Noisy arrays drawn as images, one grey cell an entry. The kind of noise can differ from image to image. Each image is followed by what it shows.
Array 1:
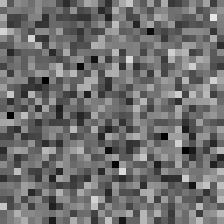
independent entries
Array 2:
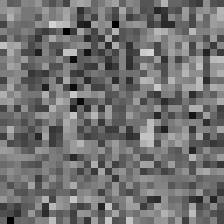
low rank plus noise
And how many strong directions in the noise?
three or four
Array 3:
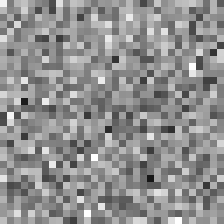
independent entries
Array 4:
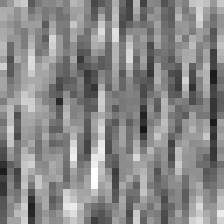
streaked along the columns
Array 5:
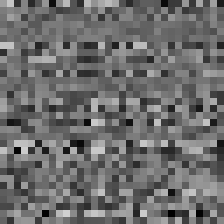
rows of uneven size
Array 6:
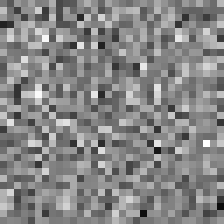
low rank plus noise
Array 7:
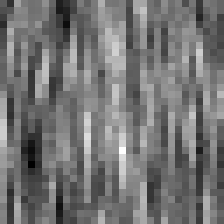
streaked along the columns
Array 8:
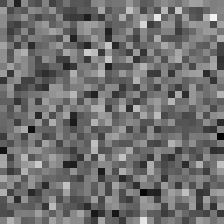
independent entries
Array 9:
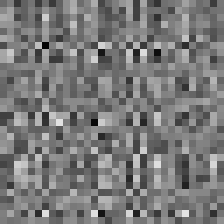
low rank plus noise
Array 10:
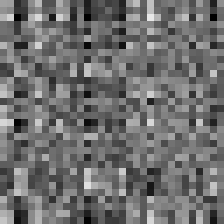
low rank plus noise
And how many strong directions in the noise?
one
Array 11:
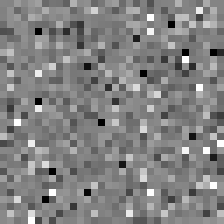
heavy tails
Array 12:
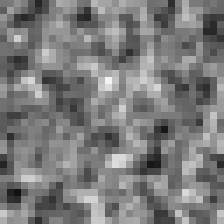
blotchy
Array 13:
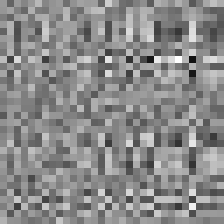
low rank plus noise
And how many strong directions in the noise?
one
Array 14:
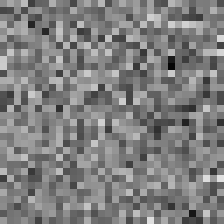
low rank plus noise
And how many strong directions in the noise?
five to eight
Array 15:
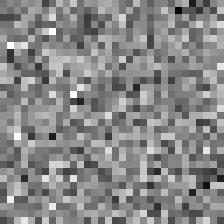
independent entries
